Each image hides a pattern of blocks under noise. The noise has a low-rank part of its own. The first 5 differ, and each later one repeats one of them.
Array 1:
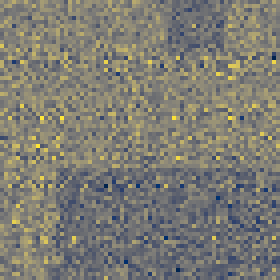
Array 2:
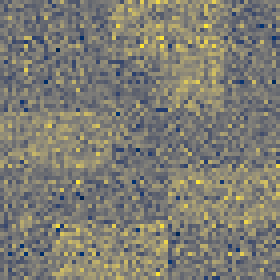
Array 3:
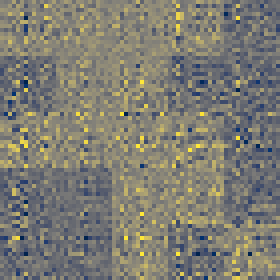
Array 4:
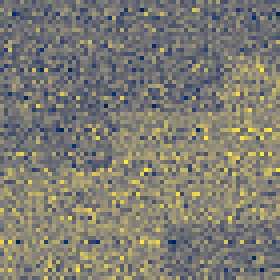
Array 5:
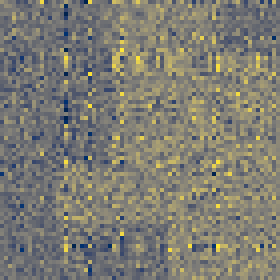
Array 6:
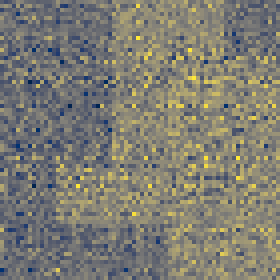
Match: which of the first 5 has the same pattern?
5
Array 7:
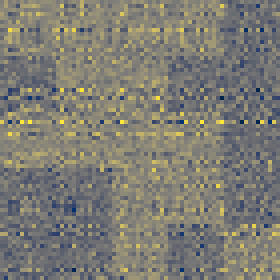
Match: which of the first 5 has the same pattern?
3
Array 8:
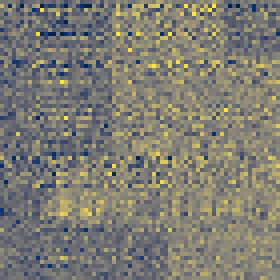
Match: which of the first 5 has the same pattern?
5
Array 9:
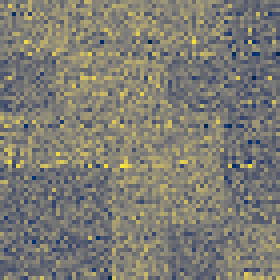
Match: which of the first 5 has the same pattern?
3
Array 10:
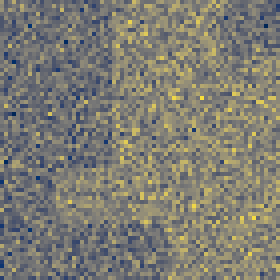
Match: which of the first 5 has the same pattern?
5
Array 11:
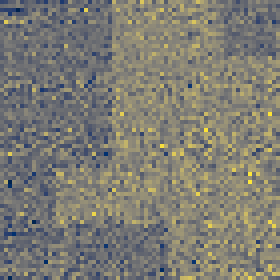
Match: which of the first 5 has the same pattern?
5
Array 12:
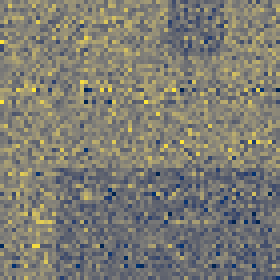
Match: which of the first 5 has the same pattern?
1
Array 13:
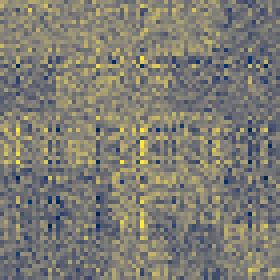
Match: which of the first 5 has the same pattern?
3
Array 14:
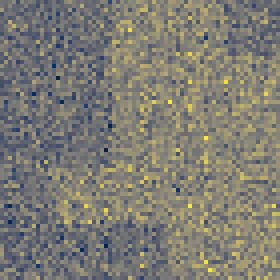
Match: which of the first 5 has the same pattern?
5
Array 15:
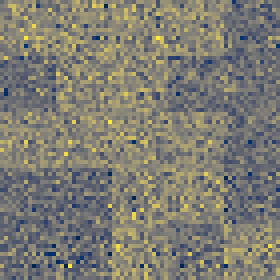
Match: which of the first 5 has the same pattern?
3
